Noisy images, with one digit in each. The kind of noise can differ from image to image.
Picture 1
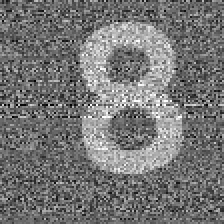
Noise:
rows of uneven size
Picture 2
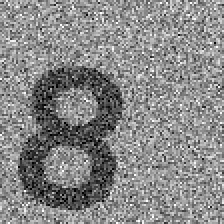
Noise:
independent entries
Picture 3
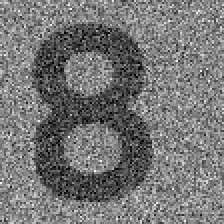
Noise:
independent entries
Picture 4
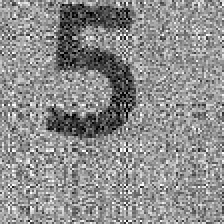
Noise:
low rank plus noise
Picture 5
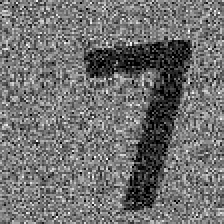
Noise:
low rank plus noise
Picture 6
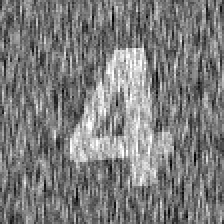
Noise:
streaked along the columns
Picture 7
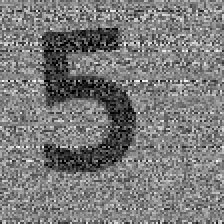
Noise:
rows of uneven size
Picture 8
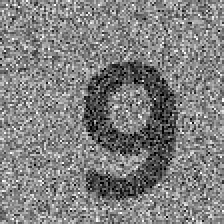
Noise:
independent entries
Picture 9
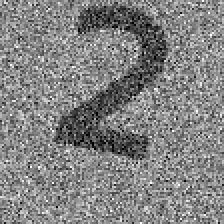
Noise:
independent entries
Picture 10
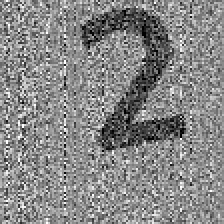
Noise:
columns of uneven size
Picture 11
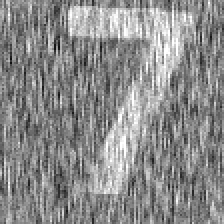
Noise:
streaked along the columns
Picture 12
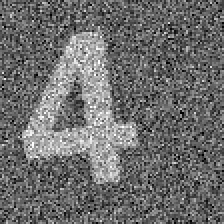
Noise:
independent entries
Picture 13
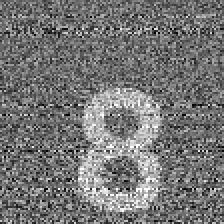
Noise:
rows of uneven size
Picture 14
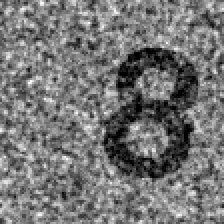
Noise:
blotchy
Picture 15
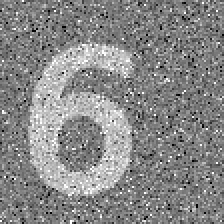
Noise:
heavy tails
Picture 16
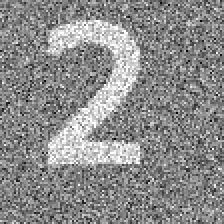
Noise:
independent entries
